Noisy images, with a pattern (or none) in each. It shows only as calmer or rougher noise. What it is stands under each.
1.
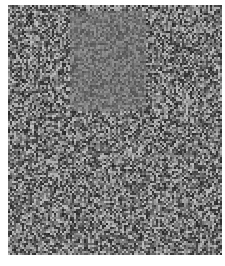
one block
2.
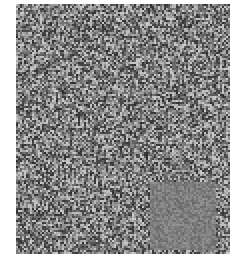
one block
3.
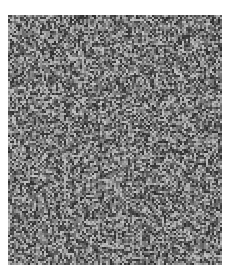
only noise
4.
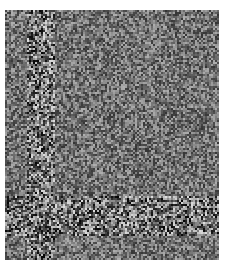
bands of rows crossing bands of columns
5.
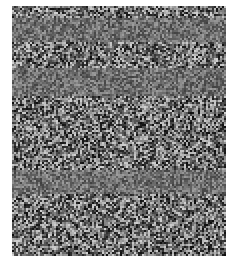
bands of rows
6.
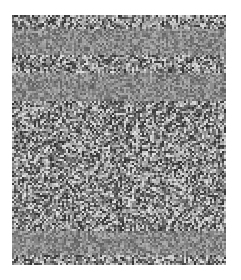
bands of rows
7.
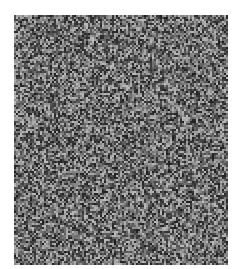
only noise
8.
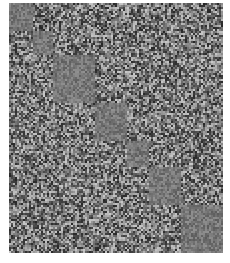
blocks along the diagonal
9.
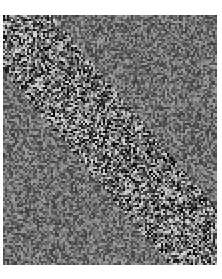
a diagonal band
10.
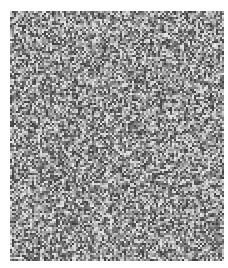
only noise
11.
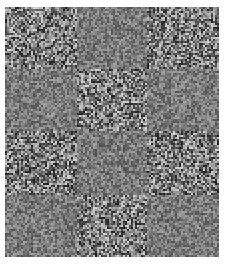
a checkerboard
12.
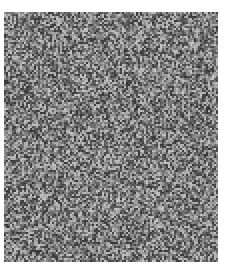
only noise
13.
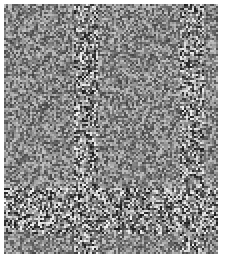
bands of rows crossing bands of columns
